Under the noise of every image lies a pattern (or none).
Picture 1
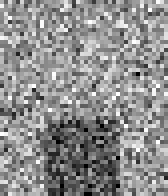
one block
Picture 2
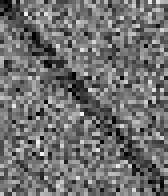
a diagonal band
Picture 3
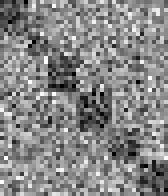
blocks along the diagonal
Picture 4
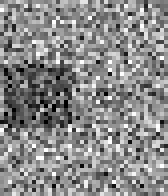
one block
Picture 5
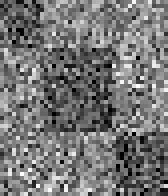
blocks along the diagonal
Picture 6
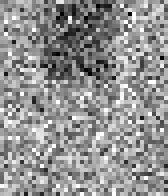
one block
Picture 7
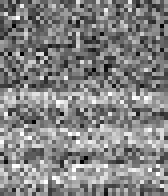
bands of rows
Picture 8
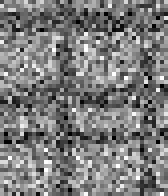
bands of rows crossing bands of columns
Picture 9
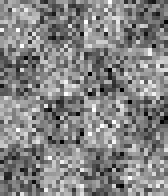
a checkerboard
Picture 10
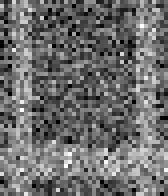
bands of rows crossing bands of columns
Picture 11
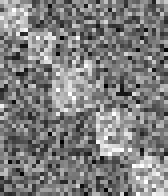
blocks along the diagonal
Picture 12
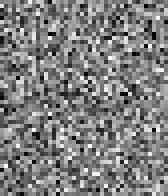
only noise
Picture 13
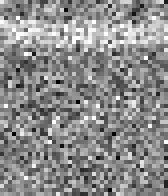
one band of rows
